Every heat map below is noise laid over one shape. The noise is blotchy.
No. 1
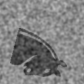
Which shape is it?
chess knight
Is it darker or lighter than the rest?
darker
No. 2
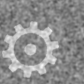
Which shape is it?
gear
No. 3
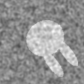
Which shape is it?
rabbit's head
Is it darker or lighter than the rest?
lighter
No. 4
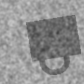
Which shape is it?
cup
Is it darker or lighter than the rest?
darker
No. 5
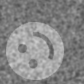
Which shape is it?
smiling face
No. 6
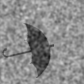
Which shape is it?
umbrella
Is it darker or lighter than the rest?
darker
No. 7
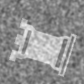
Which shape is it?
chess rook
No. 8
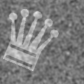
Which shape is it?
chess queen
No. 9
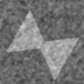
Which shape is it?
bow tie
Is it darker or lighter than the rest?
lighter
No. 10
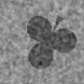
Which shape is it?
club
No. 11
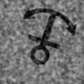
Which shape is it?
anchor
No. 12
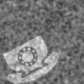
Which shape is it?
telephone
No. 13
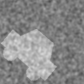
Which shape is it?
car
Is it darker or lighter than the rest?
lighter
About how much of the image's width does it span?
two thirds
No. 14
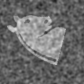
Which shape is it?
chess knight
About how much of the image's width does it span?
two thirds
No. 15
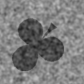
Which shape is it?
club
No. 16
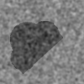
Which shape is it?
cloud
